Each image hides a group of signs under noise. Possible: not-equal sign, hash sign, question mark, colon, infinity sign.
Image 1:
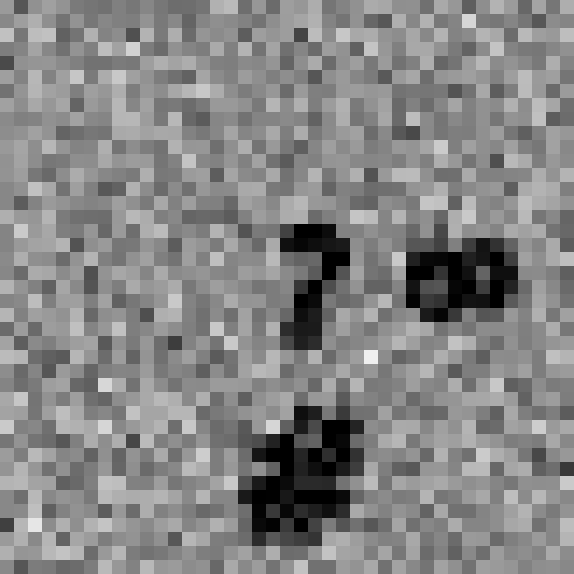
centre: dark question mark; middle right: dark infinity sign; bottom middle: dark hash sign
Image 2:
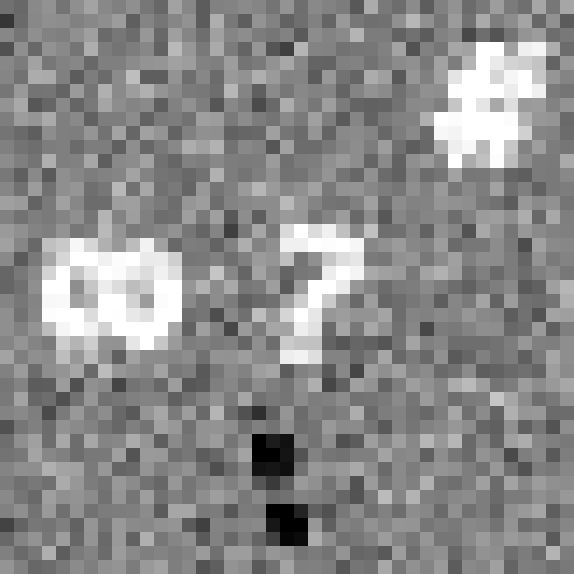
top right: light hash sign; middle left: light infinity sign; centre: light question mark; bottom middle: dark colon
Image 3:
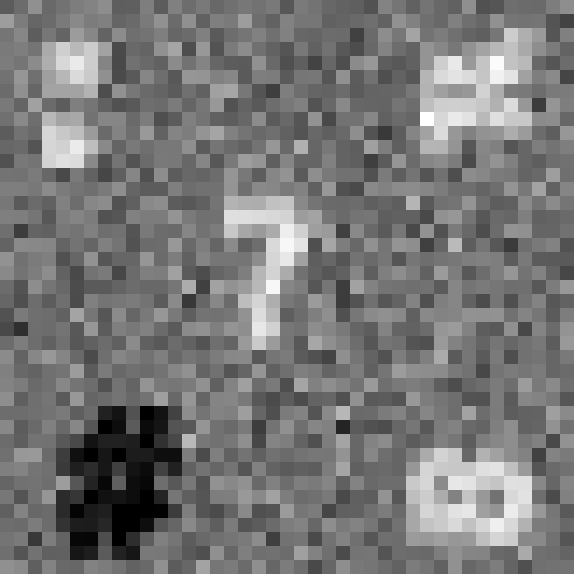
top left: light colon; top right: light not-equal sign; centre: light question mark; bottom left: dark hash sign; bottom right: light infinity sign
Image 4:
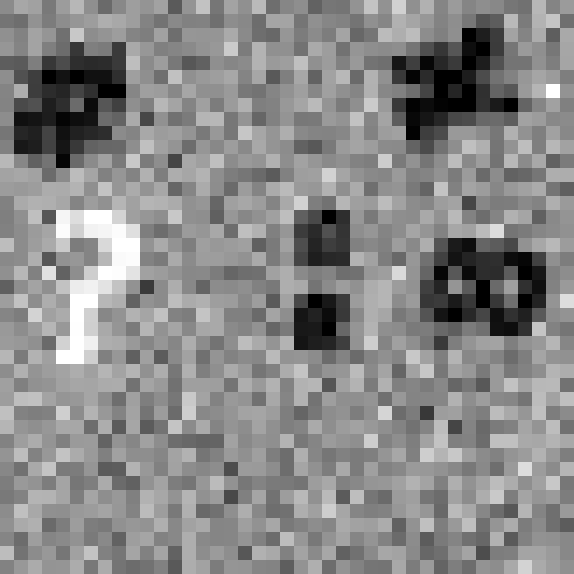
top left: dark hash sign; top right: dark not-equal sign; middle left: light question mark; centre: dark colon; middle right: dark infinity sign
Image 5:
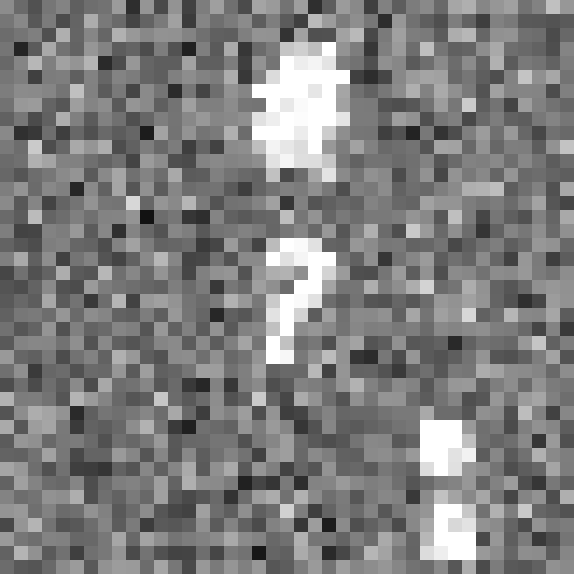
top middle: light hash sign; centre: light question mark; bottom right: light colon
